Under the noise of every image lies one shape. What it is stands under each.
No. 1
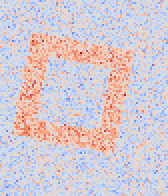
red square frame
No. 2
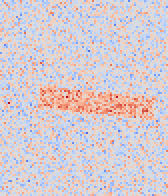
red bar
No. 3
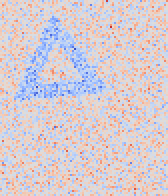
blue triangle frame
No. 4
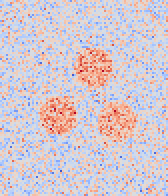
red three dots
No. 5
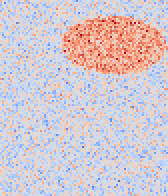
red ellipse
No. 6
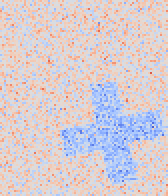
blue cross
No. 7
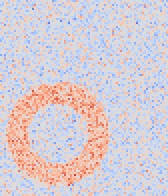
red ring
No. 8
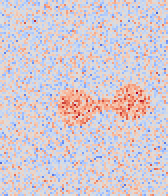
red dumbbell
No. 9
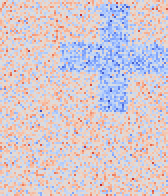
blue cross
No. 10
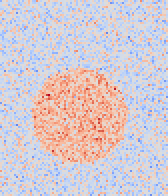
red disc
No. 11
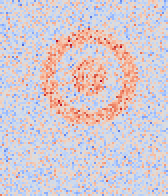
red bullseye
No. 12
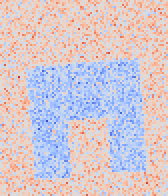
blue square with a notch
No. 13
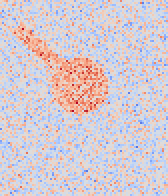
red lollipop
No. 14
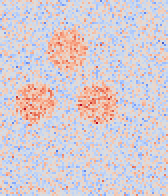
red three dots
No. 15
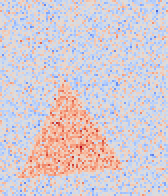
red triangle
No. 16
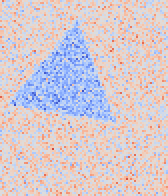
blue triangle
